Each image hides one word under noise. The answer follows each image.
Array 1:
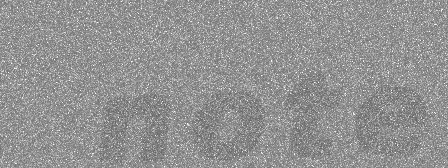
note
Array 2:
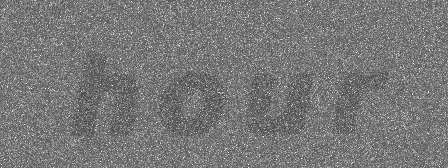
hour
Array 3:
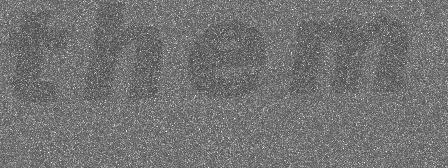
them
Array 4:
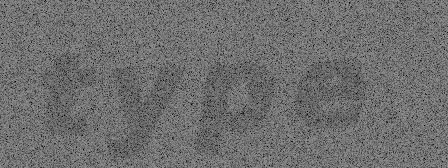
type
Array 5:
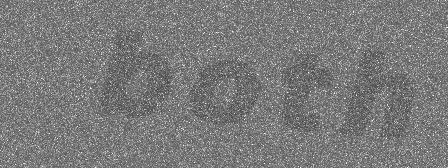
both
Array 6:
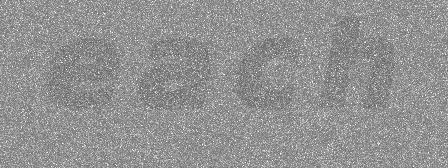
each
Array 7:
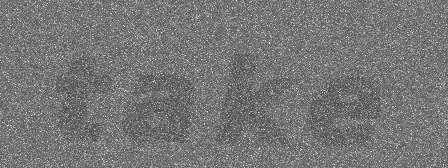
take
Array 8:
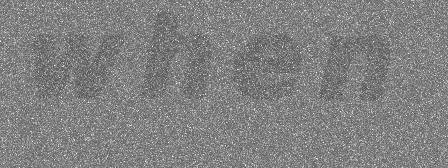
when
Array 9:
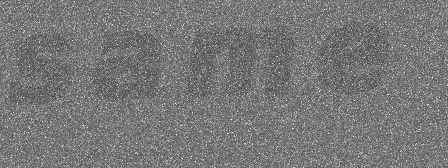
same
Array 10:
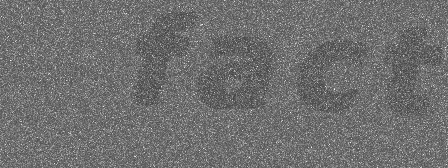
fact
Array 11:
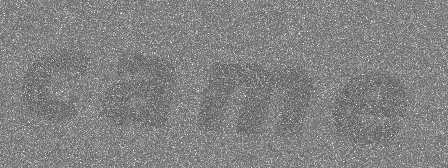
came
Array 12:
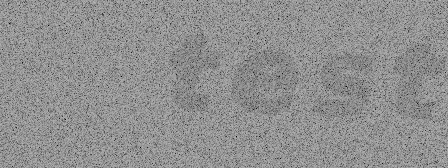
test
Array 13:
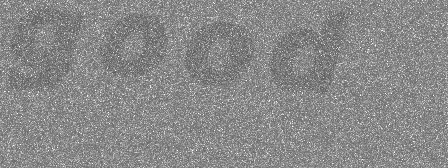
good
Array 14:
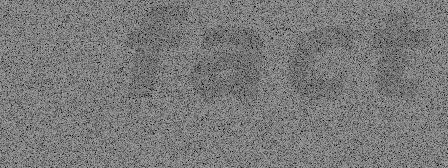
fact
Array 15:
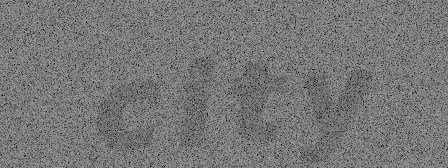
city
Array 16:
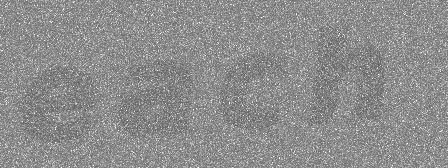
each
